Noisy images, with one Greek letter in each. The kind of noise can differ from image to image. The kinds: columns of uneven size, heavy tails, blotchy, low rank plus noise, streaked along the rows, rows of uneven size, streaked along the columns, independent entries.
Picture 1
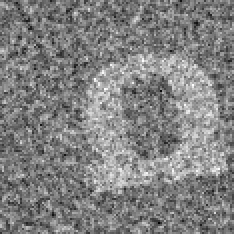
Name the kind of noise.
blotchy
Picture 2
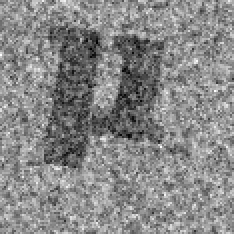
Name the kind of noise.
blotchy
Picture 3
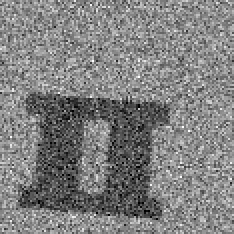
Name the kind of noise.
low rank plus noise
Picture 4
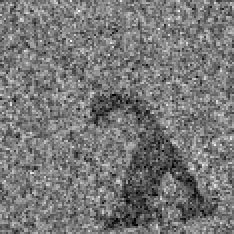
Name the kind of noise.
blotchy
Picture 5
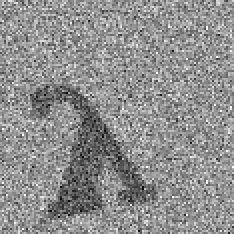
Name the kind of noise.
low rank plus noise
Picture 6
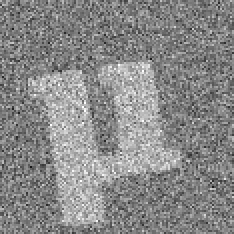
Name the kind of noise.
low rank plus noise
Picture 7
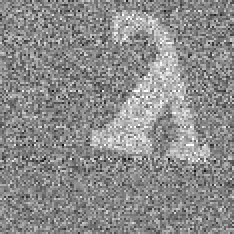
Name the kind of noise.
rows of uneven size
